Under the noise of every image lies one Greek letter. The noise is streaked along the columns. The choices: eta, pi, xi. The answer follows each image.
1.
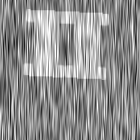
pi
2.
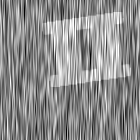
pi
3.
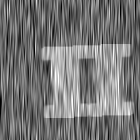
pi
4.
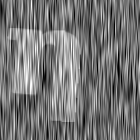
eta
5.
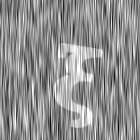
xi
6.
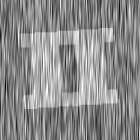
pi
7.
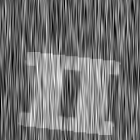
pi
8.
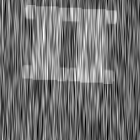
pi
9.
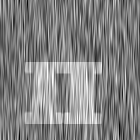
pi
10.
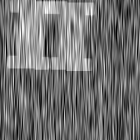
pi
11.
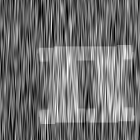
pi
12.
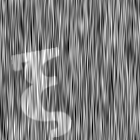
xi
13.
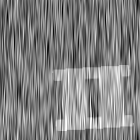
pi
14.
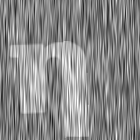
eta
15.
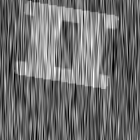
pi
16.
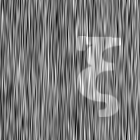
xi
